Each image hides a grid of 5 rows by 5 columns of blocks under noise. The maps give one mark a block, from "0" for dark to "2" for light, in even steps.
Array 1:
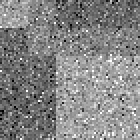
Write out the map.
2 1 0 0 0
0 1 1 1 1
0 0 2 2 2
0 0 2 2 2
0 0 2 2 2
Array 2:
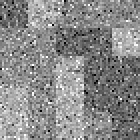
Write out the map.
0 2 1 1 1
1 1 0 0 2
1 1 2 0 0
2 1 2 0 0
2 1 2 1 0
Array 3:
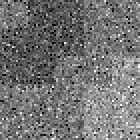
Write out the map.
1 0 0 1 1
0 0 0 1 1
0 0 1 1 2
1 1 1 2 2
1 1 1 2 2
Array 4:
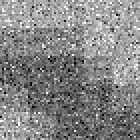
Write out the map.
2 2 2 2 2
1 1 1 2 2
0 0 0 1 2
1 0 0 0 1
2 1 0 0 0
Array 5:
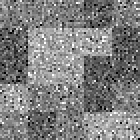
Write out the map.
1 1 1 0 1
0 2 2 2 0
0 2 2 0 0
2 1 1 0 1
1 0 1 2 2
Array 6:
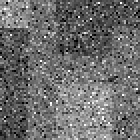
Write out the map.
2 1 0 0 0
0 1 0 0 1
0 1 1 1 1
0 1 2 2 1
0 1 2 2 1
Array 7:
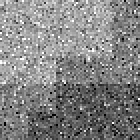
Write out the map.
2 2 2 2 1
2 2 2 2 1
2 2 1 1 1
1 1 0 0 0
1 0 0 0 0
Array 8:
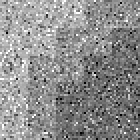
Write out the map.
2 2 2 1 1
2 2 1 1 0
2 1 1 0 0
2 1 0 0 0
2 1 0 0 0
